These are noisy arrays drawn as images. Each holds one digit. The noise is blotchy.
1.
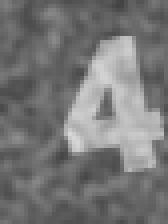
4
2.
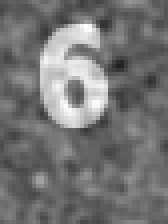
6
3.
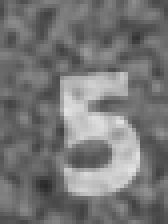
5
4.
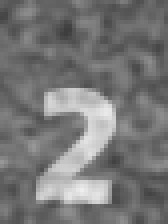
2
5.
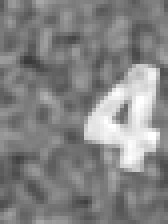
4
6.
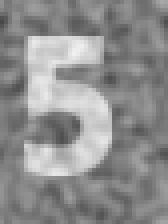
5
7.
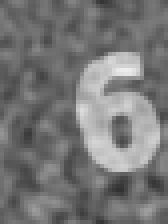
6
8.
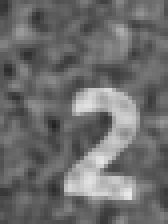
2
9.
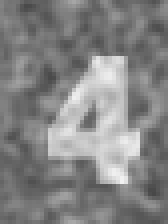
4
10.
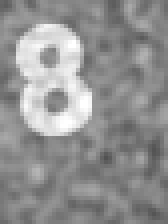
8
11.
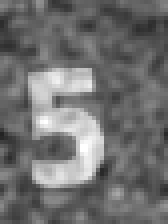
5
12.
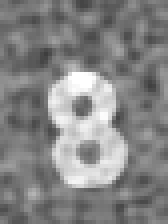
8
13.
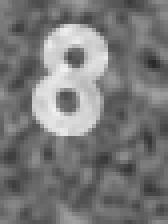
8
